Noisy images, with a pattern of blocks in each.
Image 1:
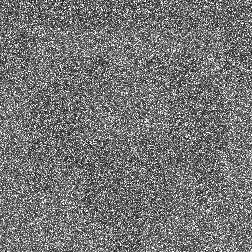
left and right mirror each other
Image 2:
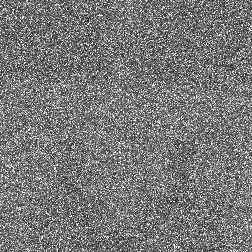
left and right mirror each other
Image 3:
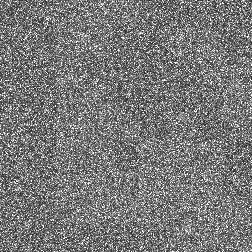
no symmetry
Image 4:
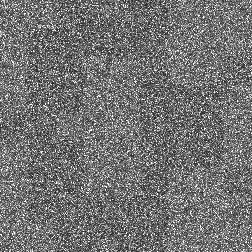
top and bottom mirror each other
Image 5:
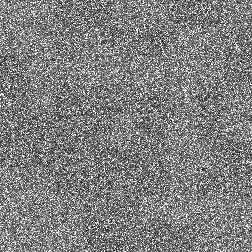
mirrored about the diagonal from the bottom left
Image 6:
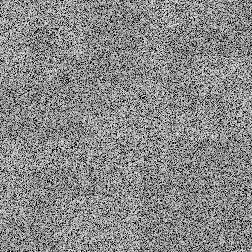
mirrored about the diagonal from the top left
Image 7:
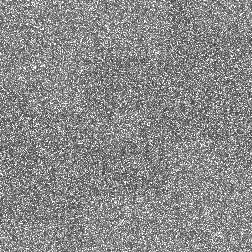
the same after a half turn
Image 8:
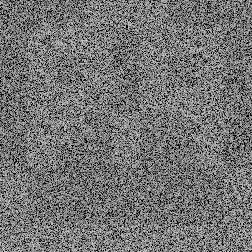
left and right mirror each other
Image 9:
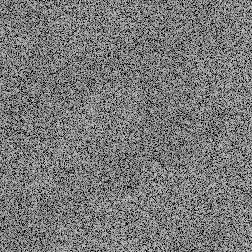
no symmetry
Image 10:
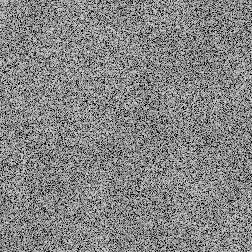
mirrored about the diagonal from the top left
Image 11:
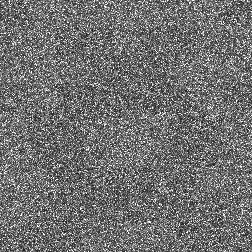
left and right mirror each other
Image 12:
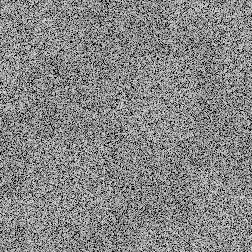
mirrored about the diagonal from the bottom left
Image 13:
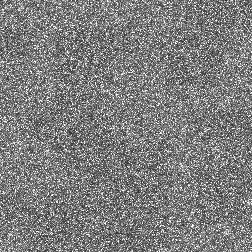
no symmetry
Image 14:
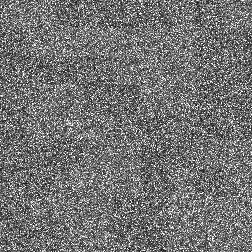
no symmetry
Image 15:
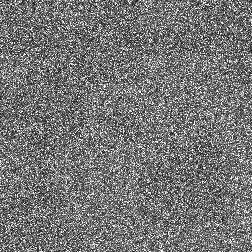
mirrored about the diagonal from the top left
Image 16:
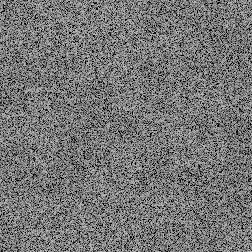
top and bottom mirror each other
